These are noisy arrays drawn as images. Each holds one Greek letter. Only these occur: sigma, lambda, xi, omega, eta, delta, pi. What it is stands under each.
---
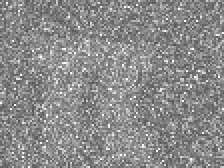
light pi
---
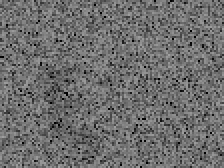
dark xi
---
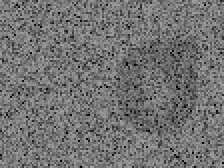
dark sigma
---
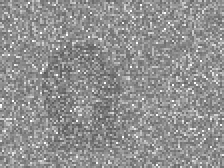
dark omega
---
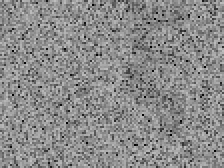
dark xi
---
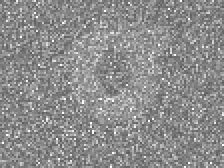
light sigma
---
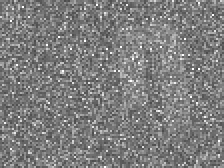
light eta
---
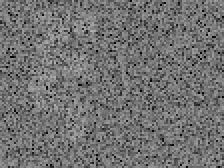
light xi
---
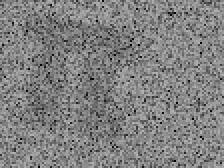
dark pi
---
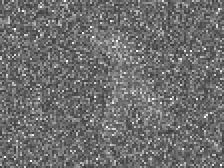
light lambda
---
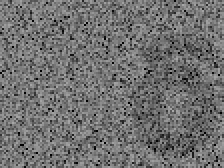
dark delta
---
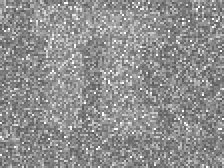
light pi
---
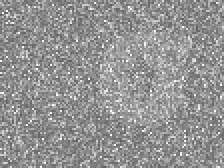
light sigma
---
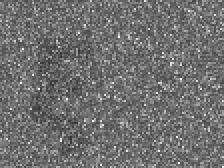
dark xi
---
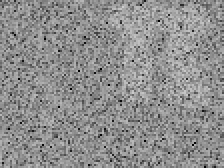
light pi
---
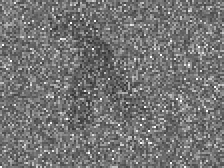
dark lambda
